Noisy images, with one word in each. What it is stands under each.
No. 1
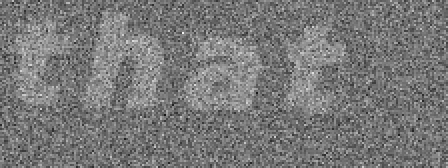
that
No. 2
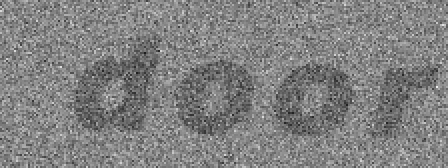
door
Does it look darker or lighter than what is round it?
darker
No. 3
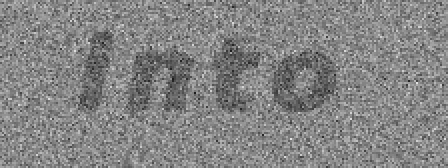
into
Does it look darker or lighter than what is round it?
darker
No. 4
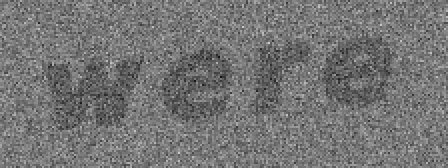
were
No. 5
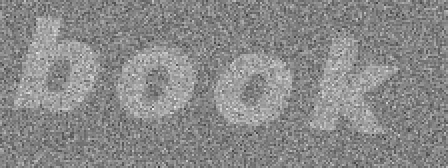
book
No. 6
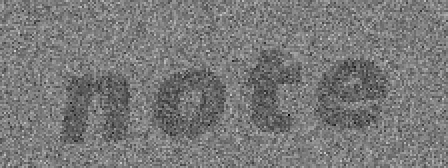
note
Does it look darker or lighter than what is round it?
darker
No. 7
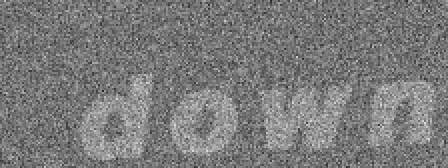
down
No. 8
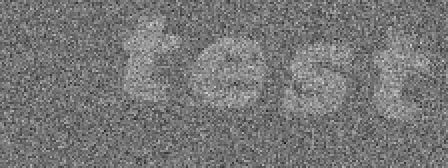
test
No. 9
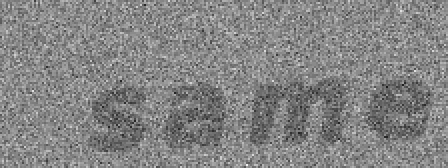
same
